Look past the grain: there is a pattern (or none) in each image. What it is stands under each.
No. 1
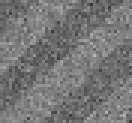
diagonal stripes
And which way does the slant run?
bottom left to top right
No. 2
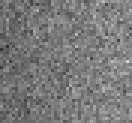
a smooth slope
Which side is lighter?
right
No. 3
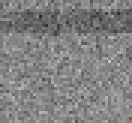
one horizontal stripe
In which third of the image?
top
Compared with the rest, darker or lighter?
darker
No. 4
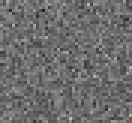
only noise
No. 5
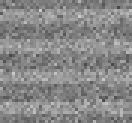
horizontal stripes
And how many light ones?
4
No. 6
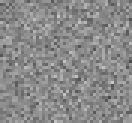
only noise
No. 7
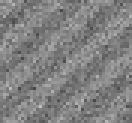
diagonal stripes
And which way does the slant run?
bottom left to top right
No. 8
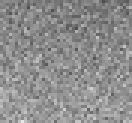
a smooth slope
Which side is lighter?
bottom
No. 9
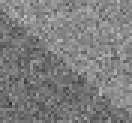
a sharp edge
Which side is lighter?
top right
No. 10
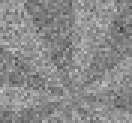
spokes from one point
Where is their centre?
bottom middle
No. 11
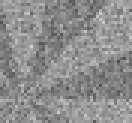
spokes from one point
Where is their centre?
bottom left
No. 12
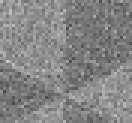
spokes from one point
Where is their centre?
bottom middle
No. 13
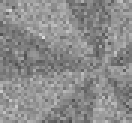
spokes from one point
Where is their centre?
middle right
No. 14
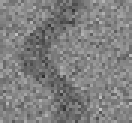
a wavy band
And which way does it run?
top to bottom
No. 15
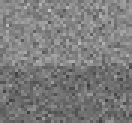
a sharp edge
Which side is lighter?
top
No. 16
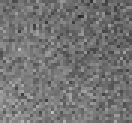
a smooth slope
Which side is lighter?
bottom left
